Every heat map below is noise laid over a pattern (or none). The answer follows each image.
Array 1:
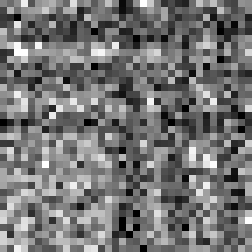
bands of rows crossing bands of columns
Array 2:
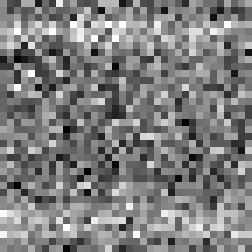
bands of rows
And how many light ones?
2
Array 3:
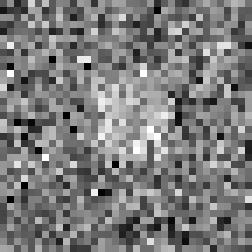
one block
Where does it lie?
centre
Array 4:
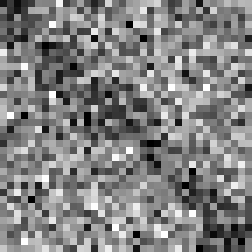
blocks along the diagonal
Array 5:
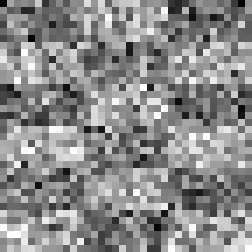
a checkerboard
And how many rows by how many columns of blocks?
6 by 3
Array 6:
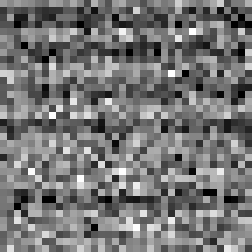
bands of rows
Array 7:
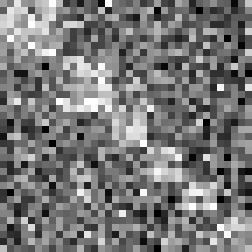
blocks along the diagonal
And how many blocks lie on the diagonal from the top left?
6
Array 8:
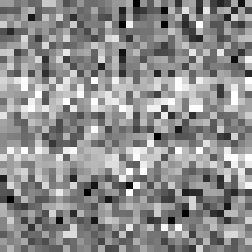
bands of rows
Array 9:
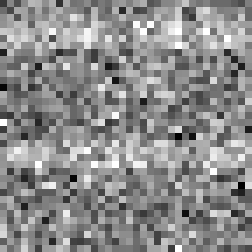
bands of rows
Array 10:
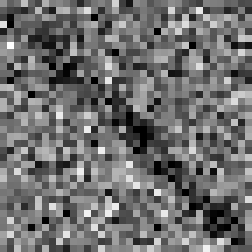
a diagonal band
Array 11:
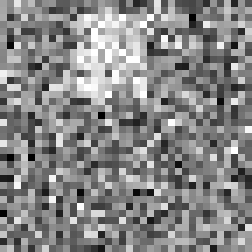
one block
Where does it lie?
top middle
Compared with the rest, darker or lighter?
lighter
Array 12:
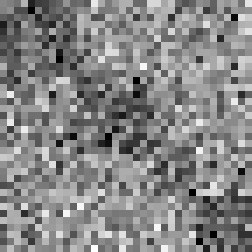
blocks along the diagonal
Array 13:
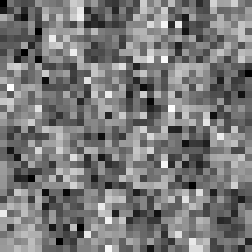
a checkerboard
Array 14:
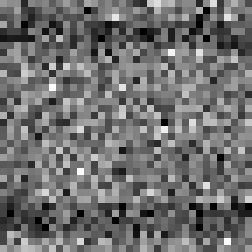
bands of rows
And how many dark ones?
2
